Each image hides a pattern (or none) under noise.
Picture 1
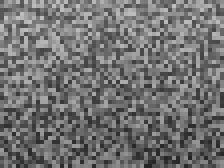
a smooth slope
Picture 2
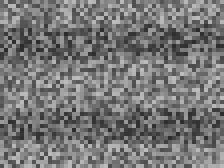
horizontal stripes
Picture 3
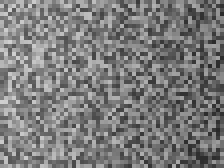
a smooth slope
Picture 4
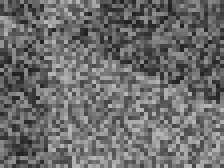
spokes from one point
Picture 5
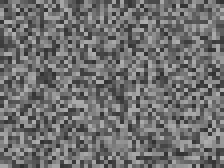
only noise
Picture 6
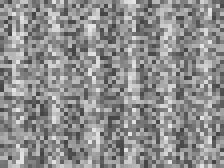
vertical stripes
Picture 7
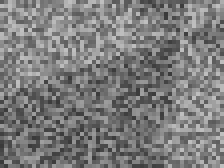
spokes from one point
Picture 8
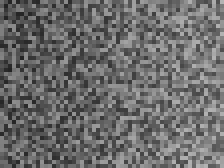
a smooth slope
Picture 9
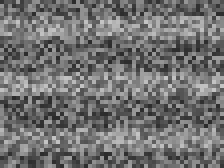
horizontal stripes
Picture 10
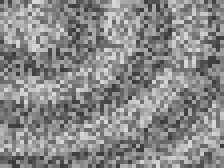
rings round one point
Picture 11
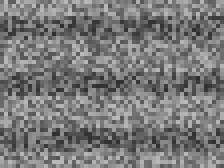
horizontal stripes
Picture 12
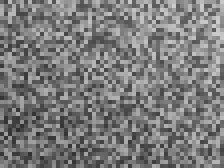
a smooth slope
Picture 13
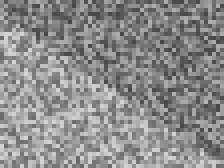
a sharp edge
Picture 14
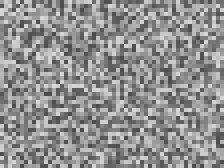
only noise
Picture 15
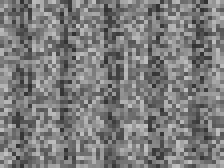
vertical stripes
